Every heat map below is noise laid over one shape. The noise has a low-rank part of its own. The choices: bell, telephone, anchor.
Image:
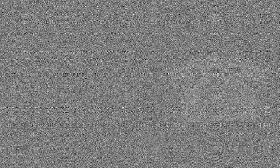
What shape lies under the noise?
telephone
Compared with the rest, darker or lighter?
lighter
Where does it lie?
middle right
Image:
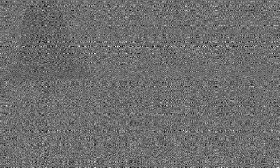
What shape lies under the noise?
bell
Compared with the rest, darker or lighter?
darker
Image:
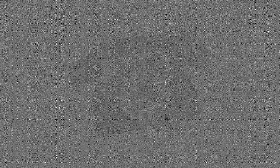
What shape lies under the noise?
telephone
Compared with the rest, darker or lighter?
darker
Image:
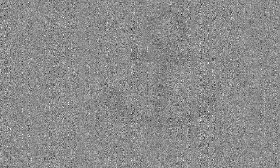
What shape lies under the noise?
anchor
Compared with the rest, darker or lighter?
darker
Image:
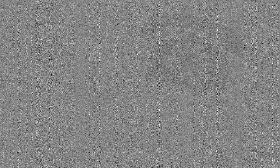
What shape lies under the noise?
telephone
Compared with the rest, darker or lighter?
darker
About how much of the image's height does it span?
half
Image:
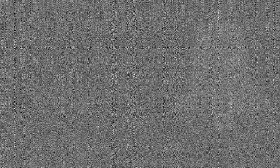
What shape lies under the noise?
bell
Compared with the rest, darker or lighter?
lighter
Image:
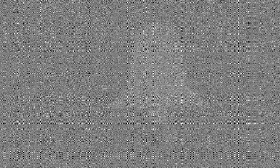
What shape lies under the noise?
bell
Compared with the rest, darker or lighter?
lighter
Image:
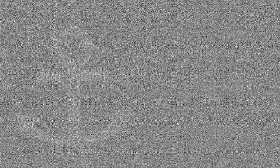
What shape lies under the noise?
anchor
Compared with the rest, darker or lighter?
lighter
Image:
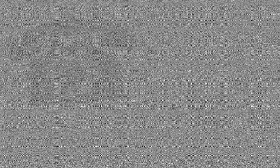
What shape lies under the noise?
telephone
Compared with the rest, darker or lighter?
darker
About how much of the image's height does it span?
half
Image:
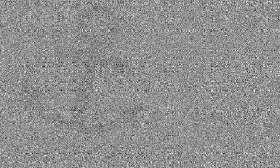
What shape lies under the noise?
anchor
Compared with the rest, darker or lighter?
darker
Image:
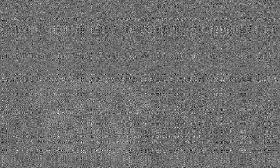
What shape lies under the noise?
telephone
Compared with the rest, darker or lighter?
lighter
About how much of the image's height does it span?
half
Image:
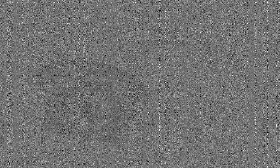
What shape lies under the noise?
telephone
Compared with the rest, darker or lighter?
darker
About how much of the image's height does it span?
half
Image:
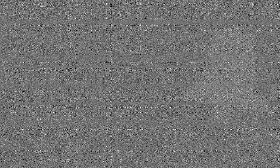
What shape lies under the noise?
bell
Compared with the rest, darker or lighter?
lighter
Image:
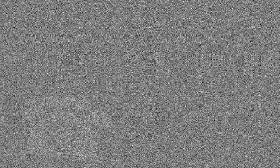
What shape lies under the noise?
telephone
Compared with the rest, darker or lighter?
lighter
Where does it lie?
bottom left
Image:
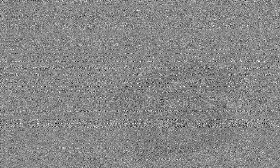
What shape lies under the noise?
telephone
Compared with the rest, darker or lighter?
darker
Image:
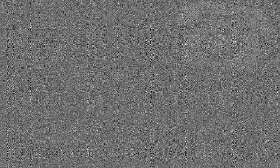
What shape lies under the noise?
telephone
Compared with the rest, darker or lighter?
lighter
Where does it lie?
top right
